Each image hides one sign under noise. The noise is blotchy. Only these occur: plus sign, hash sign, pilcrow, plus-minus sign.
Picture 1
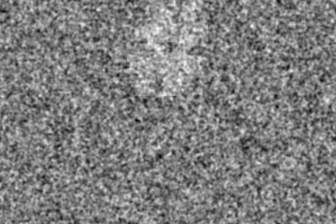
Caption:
light hash sign, top middle
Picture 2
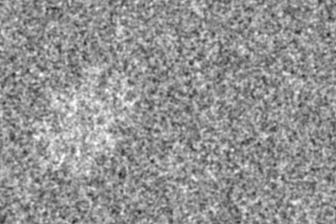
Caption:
light hash sign
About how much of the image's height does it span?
half
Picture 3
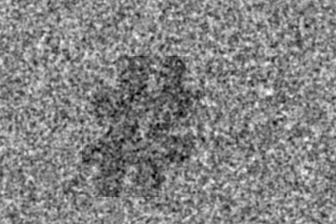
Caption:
dark hash sign
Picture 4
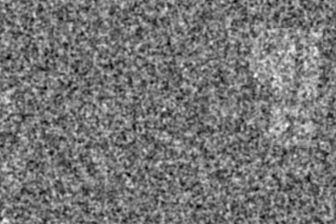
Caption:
light pilcrow
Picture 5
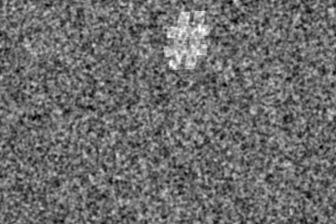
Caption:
light hash sign, top middle
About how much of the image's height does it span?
a quarter
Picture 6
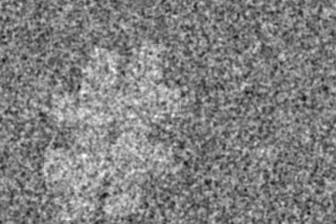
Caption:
light hash sign
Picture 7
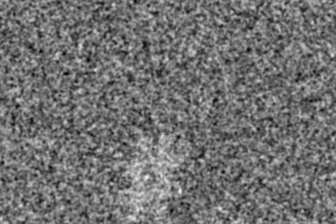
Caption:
light hash sign, bottom middle
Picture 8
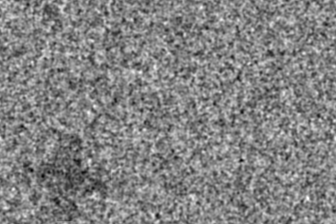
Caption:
dark plus sign, bottom left
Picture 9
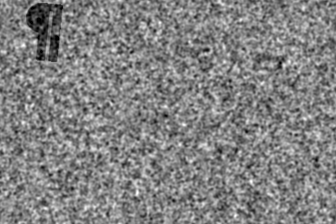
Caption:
dark pilcrow, top left
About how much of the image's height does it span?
a quarter
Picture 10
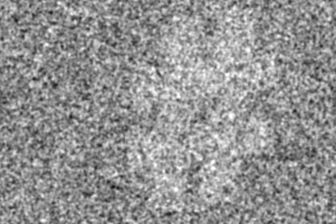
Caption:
light hash sign
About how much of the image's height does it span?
nearly all
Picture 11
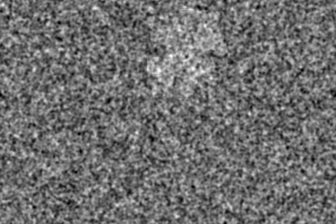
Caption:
light hash sign, top middle
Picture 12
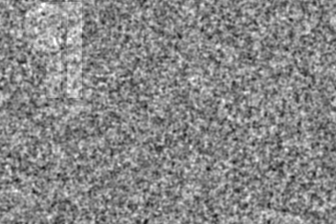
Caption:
light pilcrow, top left
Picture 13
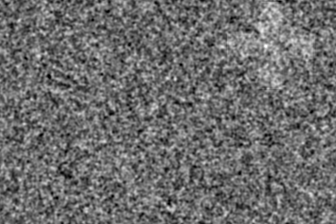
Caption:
light plus sign, top right
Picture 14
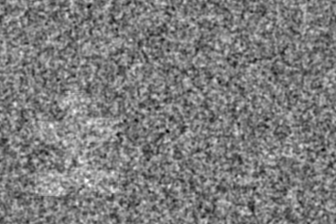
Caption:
light plus-minus sign
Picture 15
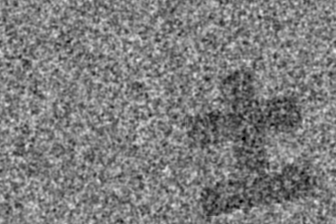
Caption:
dark plus-minus sign
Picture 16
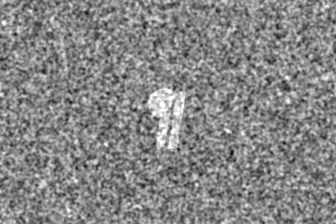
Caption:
light pilcrow, centre
